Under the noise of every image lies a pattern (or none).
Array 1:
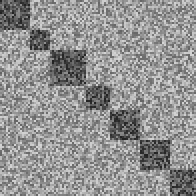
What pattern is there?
blocks along the diagonal
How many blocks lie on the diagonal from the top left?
7
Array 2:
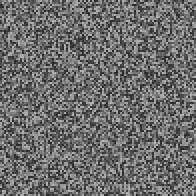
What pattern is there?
only noise
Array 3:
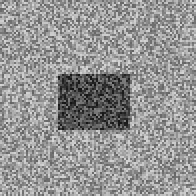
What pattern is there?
one block
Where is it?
centre
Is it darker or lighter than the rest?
darker
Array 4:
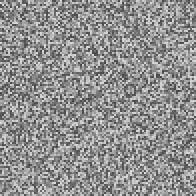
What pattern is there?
only noise
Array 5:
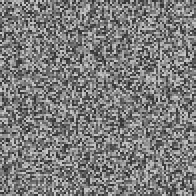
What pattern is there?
only noise
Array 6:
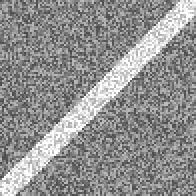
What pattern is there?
a diagonal band
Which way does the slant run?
bottom left to top right
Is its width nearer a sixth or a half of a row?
a sixth
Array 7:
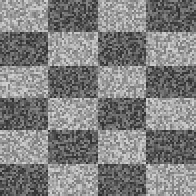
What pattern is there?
a checkerboard
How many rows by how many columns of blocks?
6 by 4
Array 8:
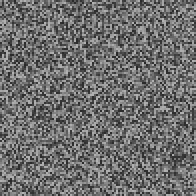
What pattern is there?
only noise
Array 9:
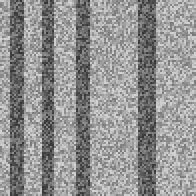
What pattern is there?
bands of columns
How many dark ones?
4
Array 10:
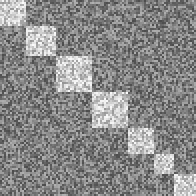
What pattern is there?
blocks along the diagonal
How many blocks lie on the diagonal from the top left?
7
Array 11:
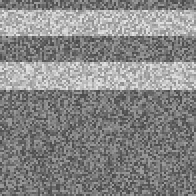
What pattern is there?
bands of rows
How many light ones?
2
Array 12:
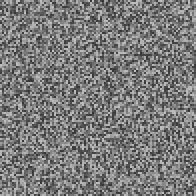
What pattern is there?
only noise
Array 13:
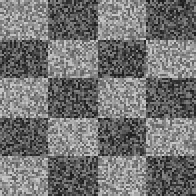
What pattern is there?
a checkerboard
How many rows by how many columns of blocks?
5 by 4
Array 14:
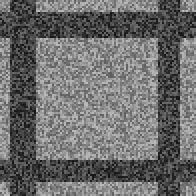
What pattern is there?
bands of rows crossing bands of columns
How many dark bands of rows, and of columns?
2 and 2
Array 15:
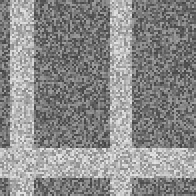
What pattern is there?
bands of rows crossing bands of columns
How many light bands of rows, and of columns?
1 and 2
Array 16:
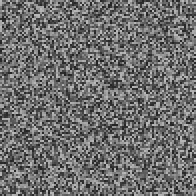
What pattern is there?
only noise
